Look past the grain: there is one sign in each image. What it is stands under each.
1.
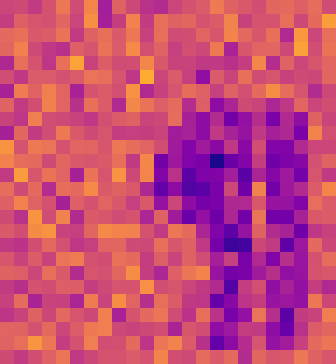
pilcrow
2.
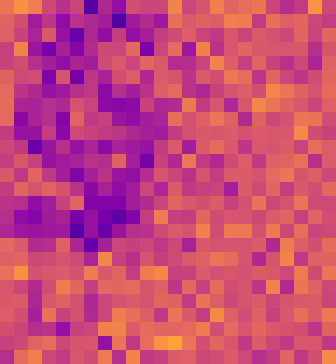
section sign
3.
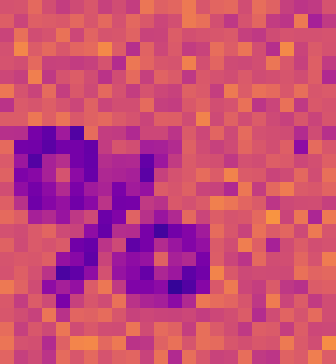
percent sign
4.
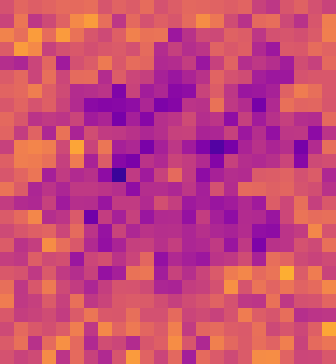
hash sign
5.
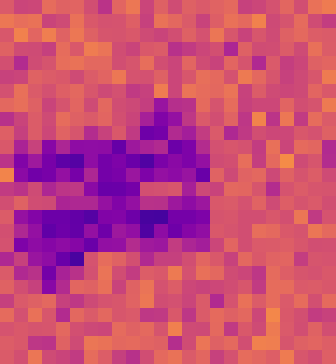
not-equal sign
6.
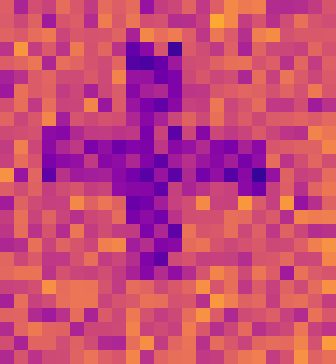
plus sign
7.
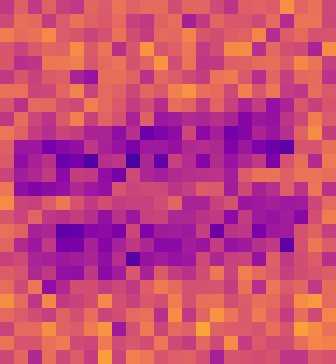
equals sign
